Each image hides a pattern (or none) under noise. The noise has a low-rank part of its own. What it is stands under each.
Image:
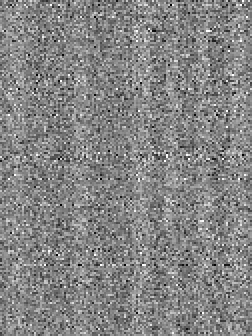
bands of columns
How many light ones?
6
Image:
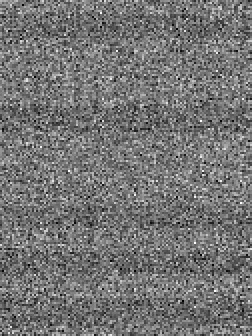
bands of rows
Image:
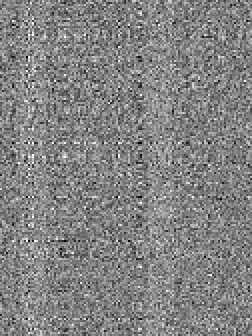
bands of columns
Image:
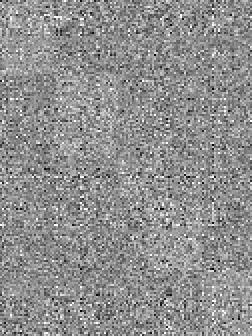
blocks along the diagonal
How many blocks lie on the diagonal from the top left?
5
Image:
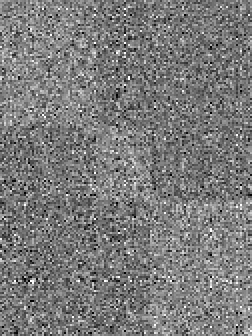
blocks along the diagonal
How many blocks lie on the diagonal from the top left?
3
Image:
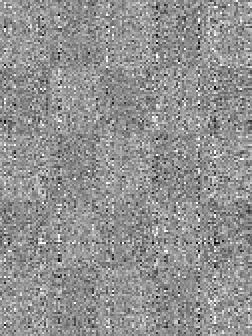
a checkerboard
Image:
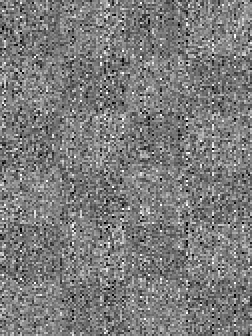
a checkerboard
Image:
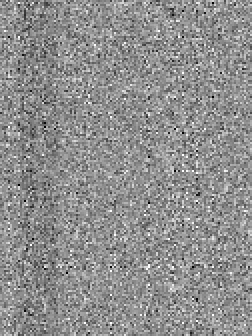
one band of columns
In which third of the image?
left
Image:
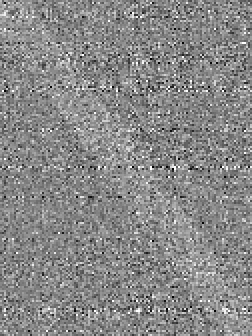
a diagonal band
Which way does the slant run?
top left to bottom right
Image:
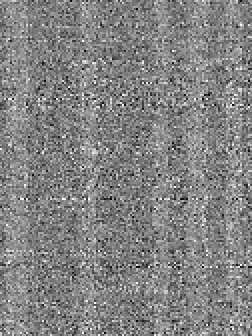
bands of columns
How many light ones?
5
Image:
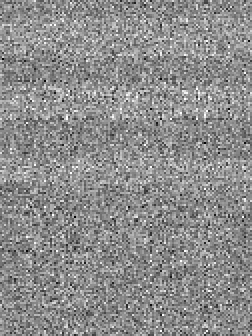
bands of rows
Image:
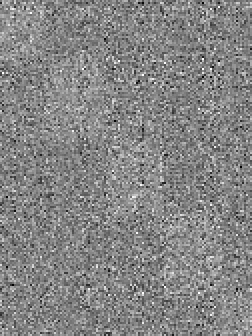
blocks along the diagonal
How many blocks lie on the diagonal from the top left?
5
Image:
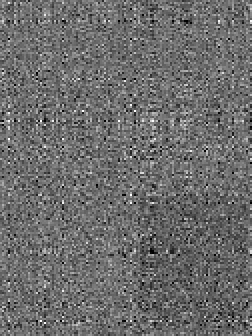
one block
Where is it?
bottom right
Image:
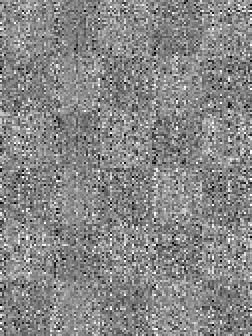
a checkerboard
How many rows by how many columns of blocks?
6 by 5
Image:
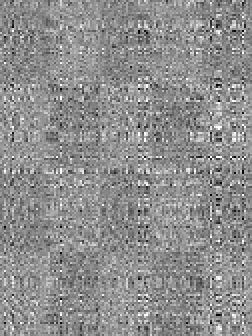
a checkerboard
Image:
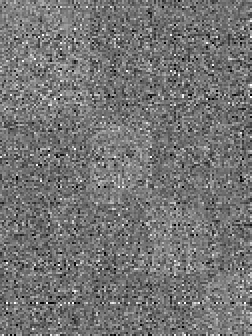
blocks along the diagonal
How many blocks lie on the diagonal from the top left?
4
